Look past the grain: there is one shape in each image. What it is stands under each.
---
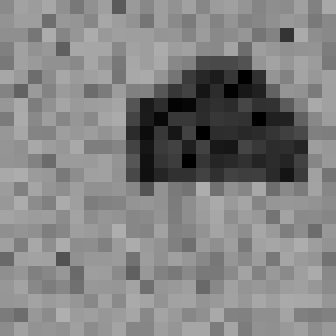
cloud
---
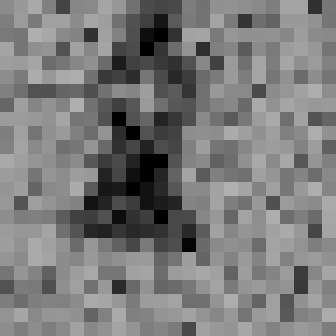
chess bishop
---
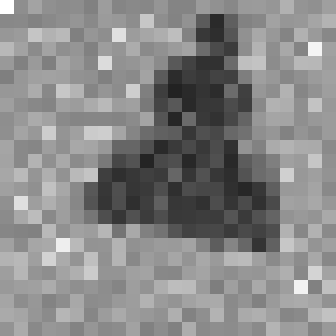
chess pawn
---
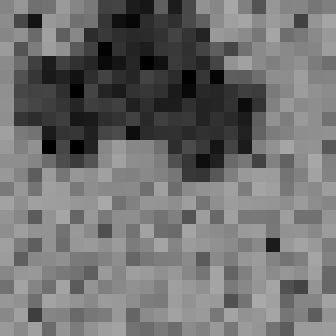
car
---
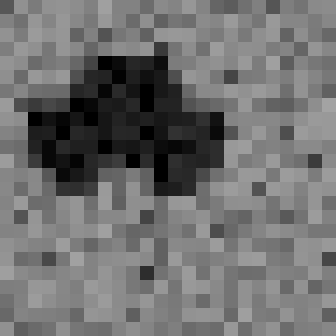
car
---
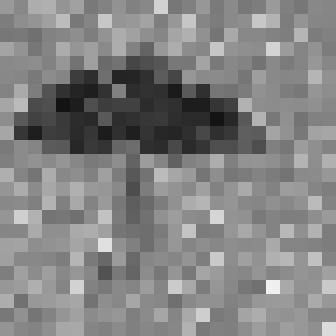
umbrella
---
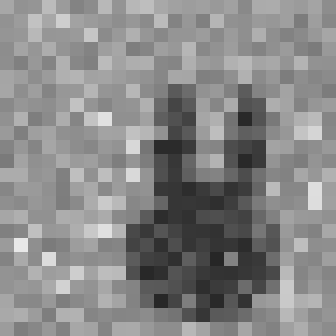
rabbit's head
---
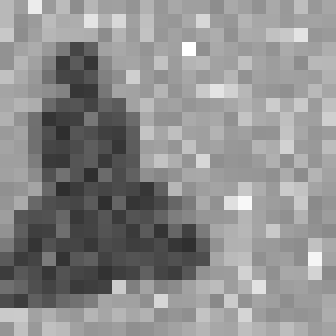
chess pawn
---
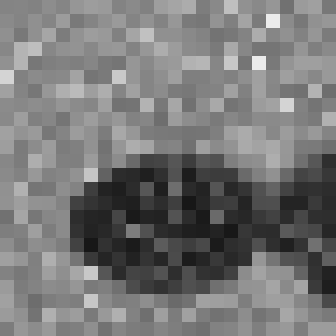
fish
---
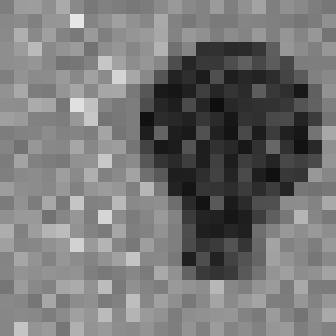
light bulb
